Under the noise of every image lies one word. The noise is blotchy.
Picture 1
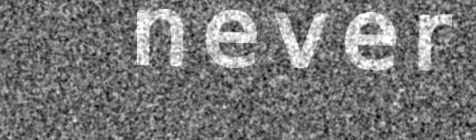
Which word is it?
never
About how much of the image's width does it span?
two thirds
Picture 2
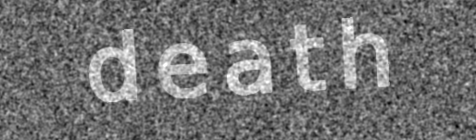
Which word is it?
death
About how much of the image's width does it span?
two thirds
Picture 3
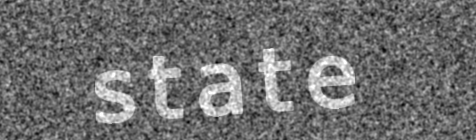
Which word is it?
state
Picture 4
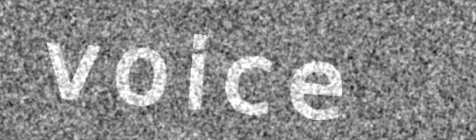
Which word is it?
voice
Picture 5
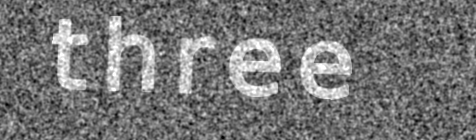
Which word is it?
three
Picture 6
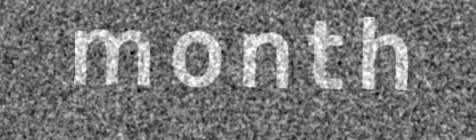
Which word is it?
month
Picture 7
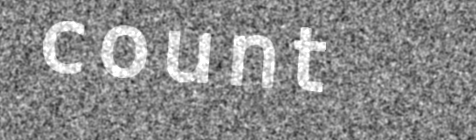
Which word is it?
count
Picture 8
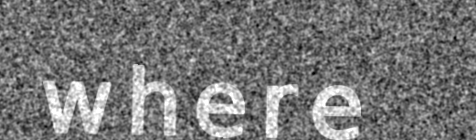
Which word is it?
where
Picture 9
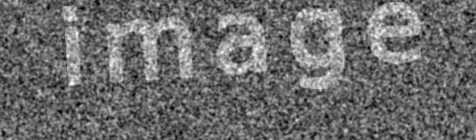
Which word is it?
image
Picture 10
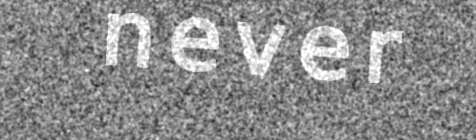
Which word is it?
never
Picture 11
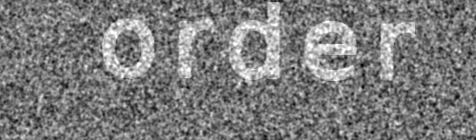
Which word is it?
order
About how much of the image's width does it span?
two thirds
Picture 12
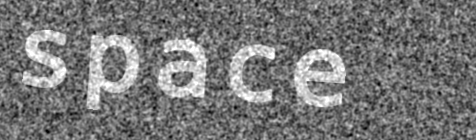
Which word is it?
space
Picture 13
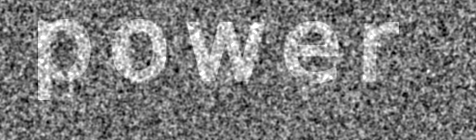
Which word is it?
power
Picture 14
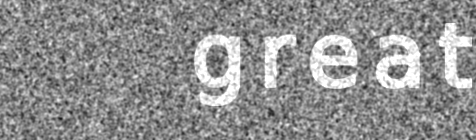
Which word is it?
great
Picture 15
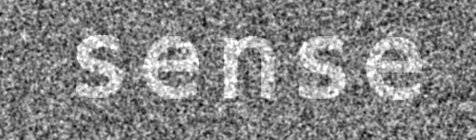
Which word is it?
sense
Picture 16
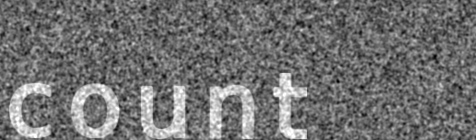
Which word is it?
count
